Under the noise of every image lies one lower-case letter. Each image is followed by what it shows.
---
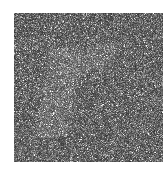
r
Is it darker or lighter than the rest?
lighter
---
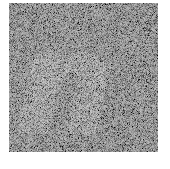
n
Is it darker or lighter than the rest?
lighter
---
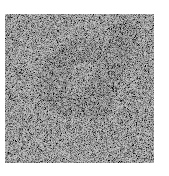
d
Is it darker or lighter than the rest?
darker
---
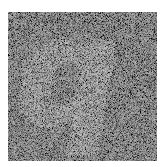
q
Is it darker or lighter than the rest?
lighter
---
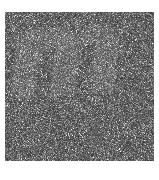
m
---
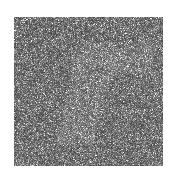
r
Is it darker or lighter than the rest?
lighter
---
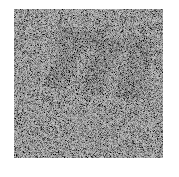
m
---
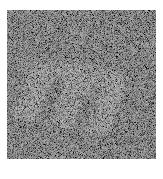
m
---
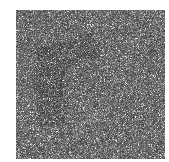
r
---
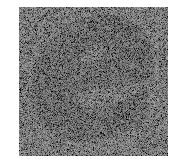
e
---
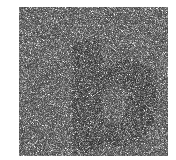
b
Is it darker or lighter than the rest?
darker
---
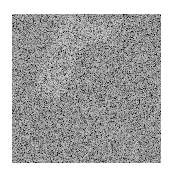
r
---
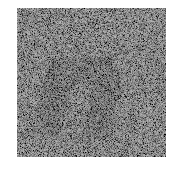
n
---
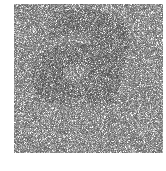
a
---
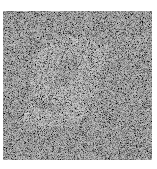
g
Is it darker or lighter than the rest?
lighter
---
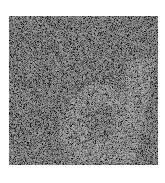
d
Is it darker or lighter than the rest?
lighter
